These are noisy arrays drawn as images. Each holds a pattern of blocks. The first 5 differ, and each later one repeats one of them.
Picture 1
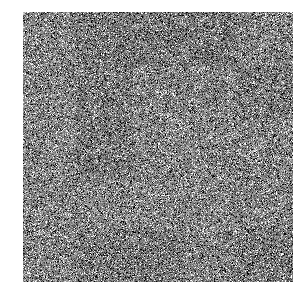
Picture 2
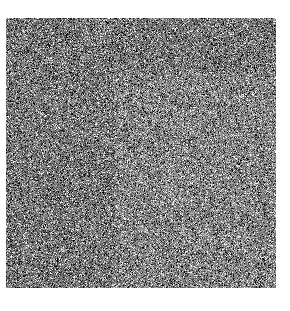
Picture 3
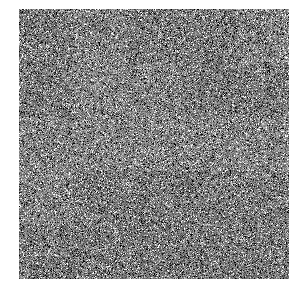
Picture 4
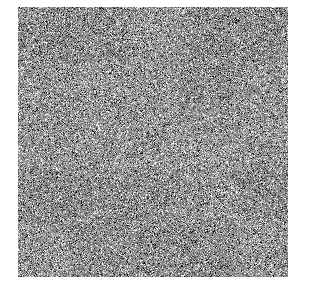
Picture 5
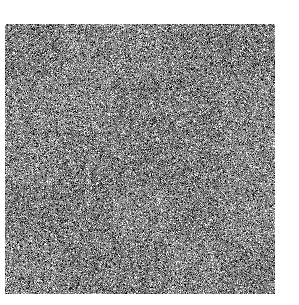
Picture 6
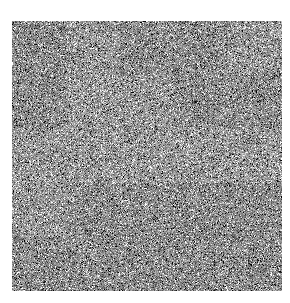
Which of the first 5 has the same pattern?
3
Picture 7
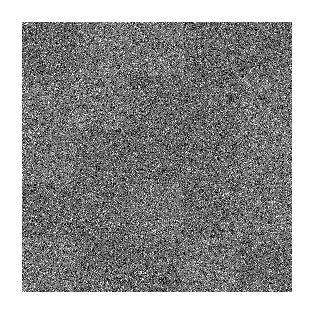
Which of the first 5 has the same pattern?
5
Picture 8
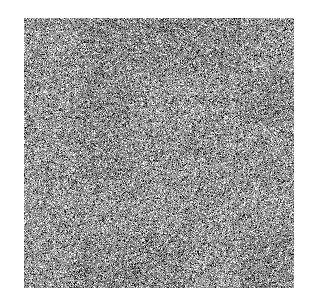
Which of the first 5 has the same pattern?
1
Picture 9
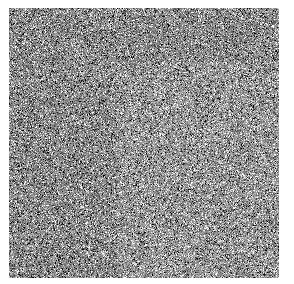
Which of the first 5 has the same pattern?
2
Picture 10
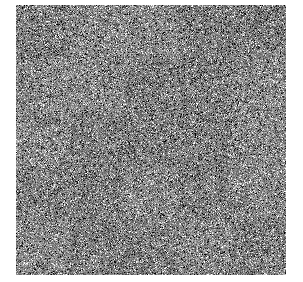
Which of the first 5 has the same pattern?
5
